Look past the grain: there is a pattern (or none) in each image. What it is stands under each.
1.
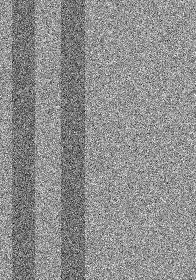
bands of columns
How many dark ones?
2
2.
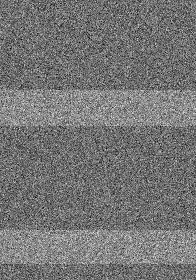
bands of rows
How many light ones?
2
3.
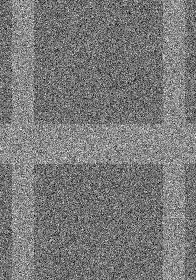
bands of rows crossing bands of columns
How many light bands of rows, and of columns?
1 and 2
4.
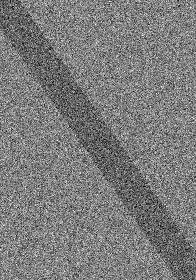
a diagonal band
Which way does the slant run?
top left to bottom right
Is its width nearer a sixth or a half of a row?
a sixth
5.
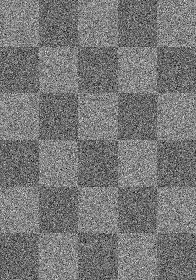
a checkerboard
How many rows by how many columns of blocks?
6 by 5
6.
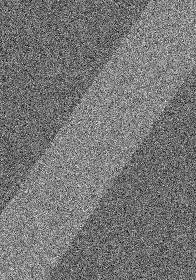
a diagonal band
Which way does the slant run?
bottom left to top right
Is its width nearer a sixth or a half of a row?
a half
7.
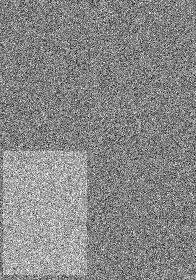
one block
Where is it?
bottom left
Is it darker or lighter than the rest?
lighter
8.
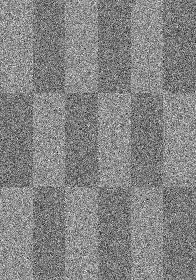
a checkerboard
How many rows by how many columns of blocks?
3 by 6
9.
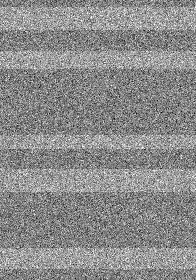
bands of rows
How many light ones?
5
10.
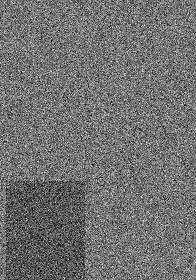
one block
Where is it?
bottom left
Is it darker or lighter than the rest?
darker
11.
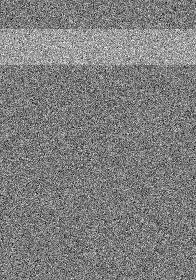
one band of rows
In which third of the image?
top
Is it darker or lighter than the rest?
lighter
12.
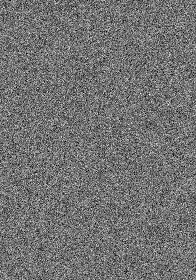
only noise
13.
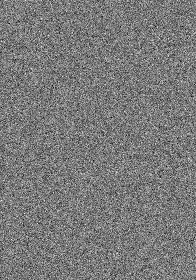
only noise
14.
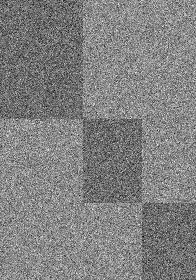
blocks along the diagonal
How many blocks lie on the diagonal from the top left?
3
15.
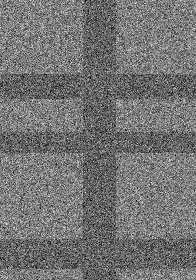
bands of rows crossing bands of columns
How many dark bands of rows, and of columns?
3 and 1
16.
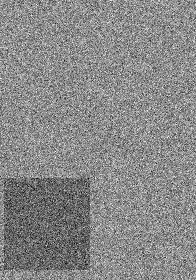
one block
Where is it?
bottom left
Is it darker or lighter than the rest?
darker
